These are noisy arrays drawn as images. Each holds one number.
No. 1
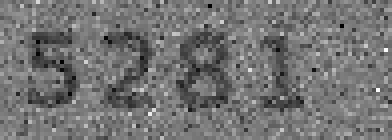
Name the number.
5281
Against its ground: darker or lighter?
darker
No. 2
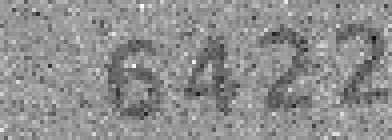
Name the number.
6422
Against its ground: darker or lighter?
darker
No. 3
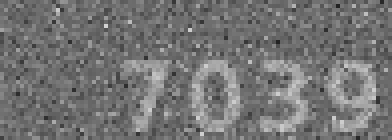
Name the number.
7039
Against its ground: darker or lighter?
lighter
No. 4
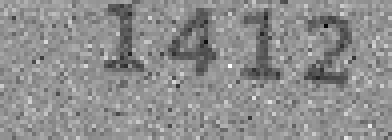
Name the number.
1412
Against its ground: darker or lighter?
darker
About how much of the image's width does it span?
two thirds
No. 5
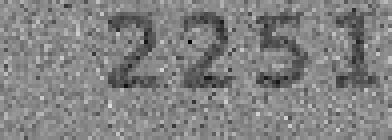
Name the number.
2251
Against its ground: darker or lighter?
darker
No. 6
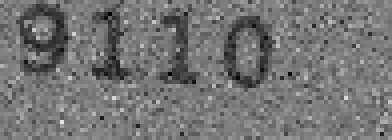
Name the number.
9110
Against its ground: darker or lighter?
darker
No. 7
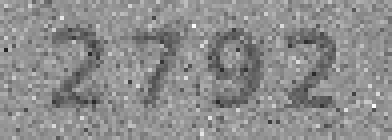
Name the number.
2792
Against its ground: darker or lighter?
darker
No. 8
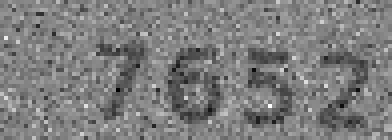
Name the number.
7652
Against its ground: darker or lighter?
darker
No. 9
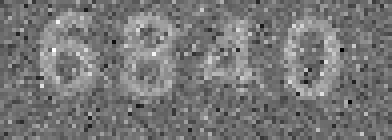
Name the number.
6840
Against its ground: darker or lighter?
lighter
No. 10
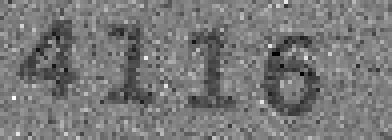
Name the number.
4116
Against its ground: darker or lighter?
darker
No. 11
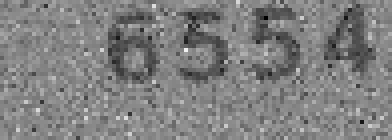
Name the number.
6554
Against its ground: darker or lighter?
darker
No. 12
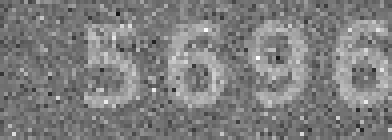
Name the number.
5696
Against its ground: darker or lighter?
lighter
